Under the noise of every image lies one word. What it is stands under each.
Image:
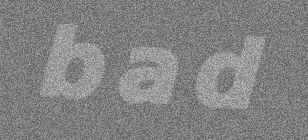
bad
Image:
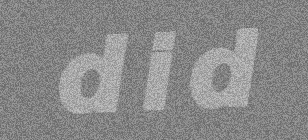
did
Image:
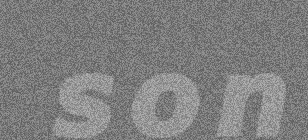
son
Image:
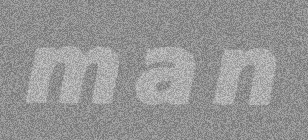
man
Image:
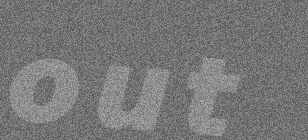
out
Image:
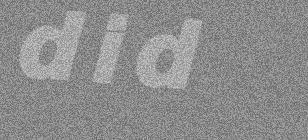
did
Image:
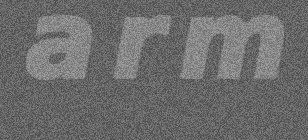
arm
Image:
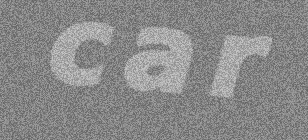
car
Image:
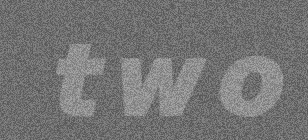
two
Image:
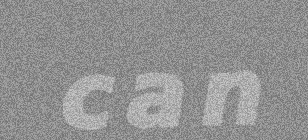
can
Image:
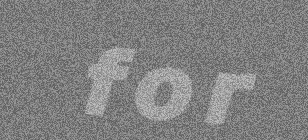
for
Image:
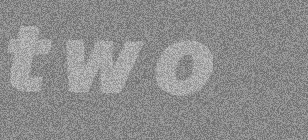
two
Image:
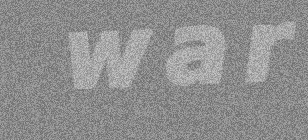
war
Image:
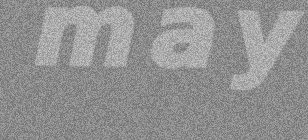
may
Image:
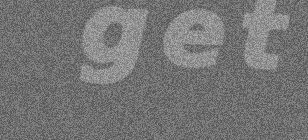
get
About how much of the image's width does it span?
two thirds
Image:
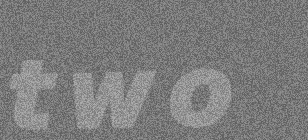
two
